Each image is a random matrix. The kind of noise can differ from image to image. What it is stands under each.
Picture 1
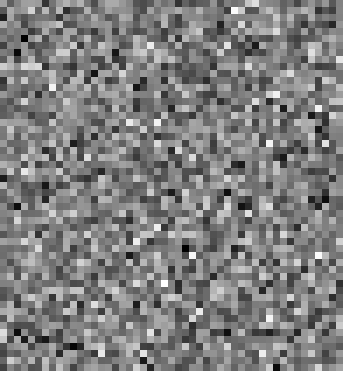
independent entries
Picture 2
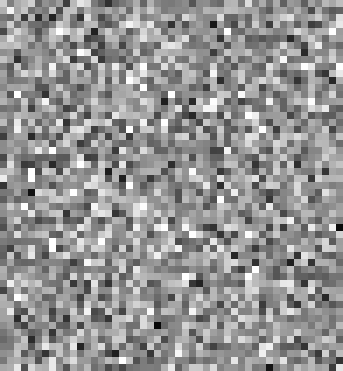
independent entries
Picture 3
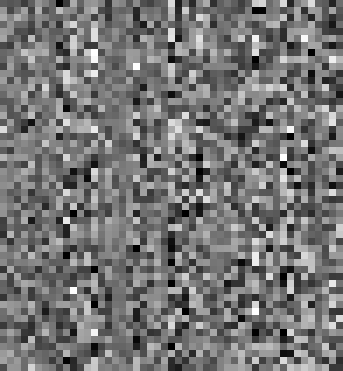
columns of uneven size
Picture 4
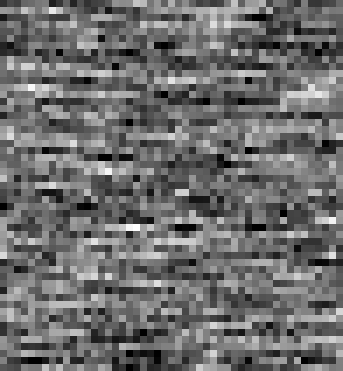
streaked along the rows
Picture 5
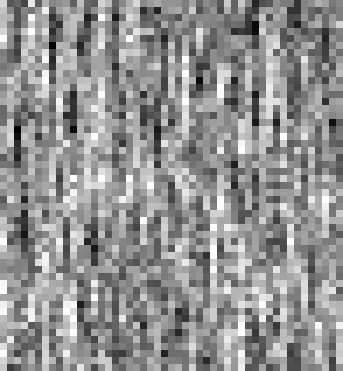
streaked along the columns
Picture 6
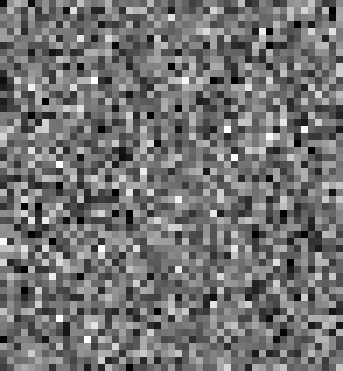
independent entries
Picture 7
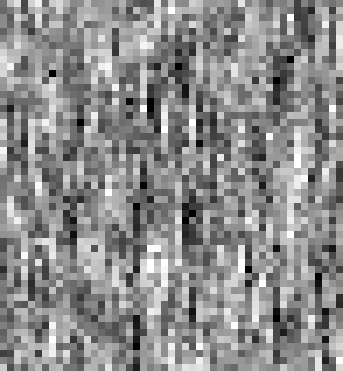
streaked along the columns
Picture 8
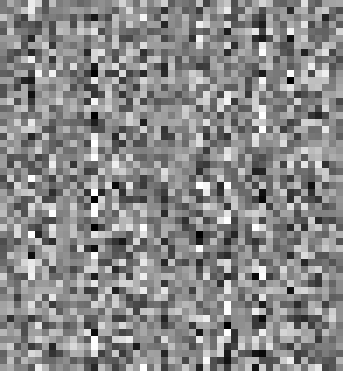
columns of uneven size
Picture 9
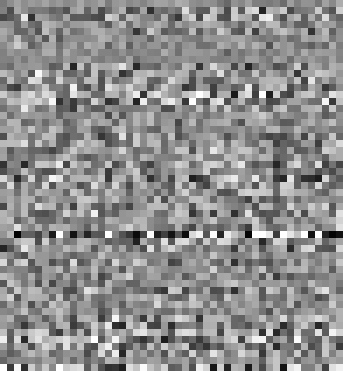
rows of uneven size
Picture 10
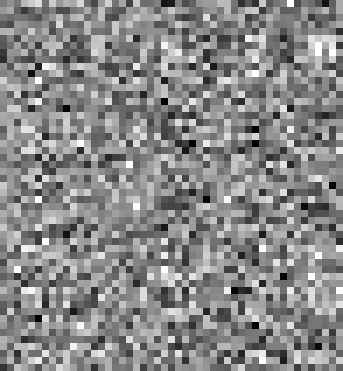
low rank plus noise
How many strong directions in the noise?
three or four
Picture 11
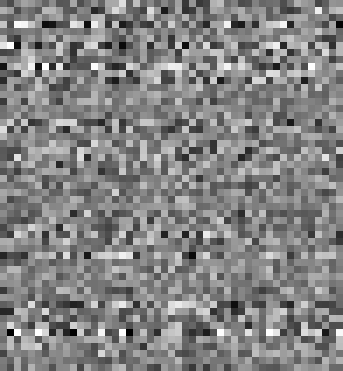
rows of uneven size
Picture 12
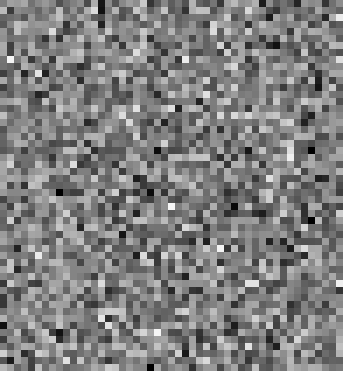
independent entries
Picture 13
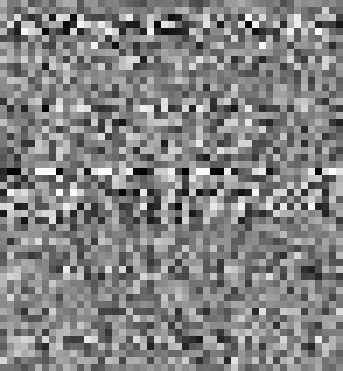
rows of uneven size
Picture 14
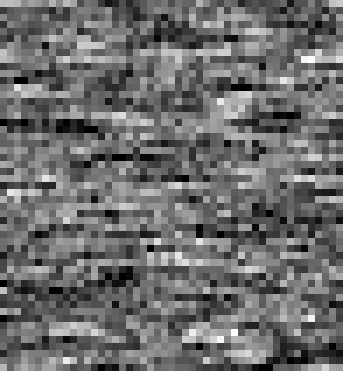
streaked along the rows
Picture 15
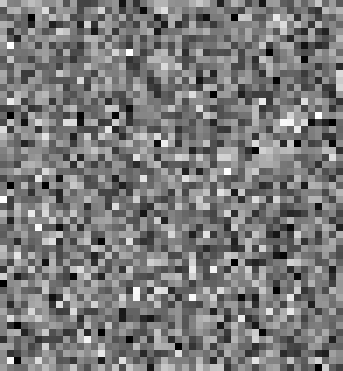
independent entries
